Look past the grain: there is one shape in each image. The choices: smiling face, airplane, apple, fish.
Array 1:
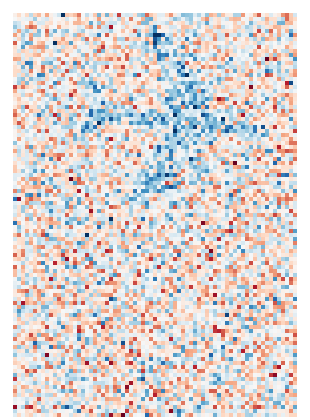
airplane
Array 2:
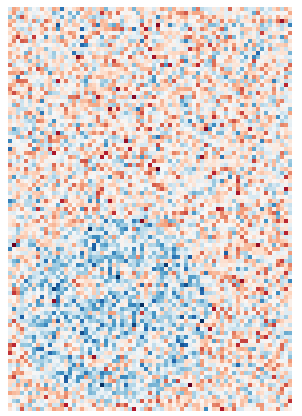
smiling face
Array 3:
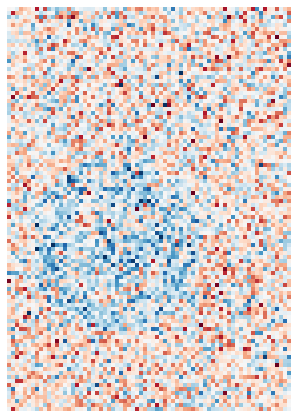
smiling face
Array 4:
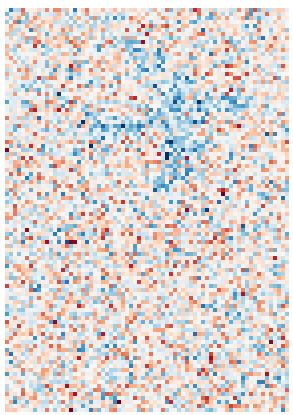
airplane
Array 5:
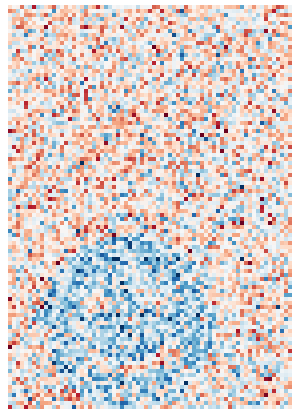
smiling face
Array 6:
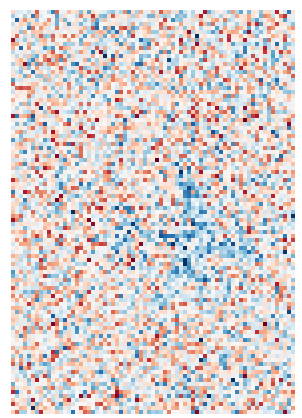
airplane
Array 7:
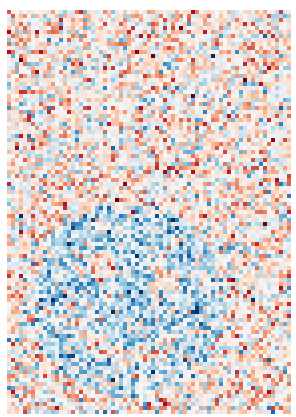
smiling face
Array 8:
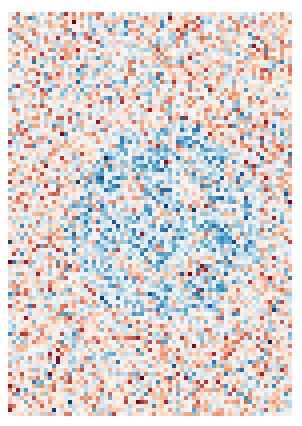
smiling face
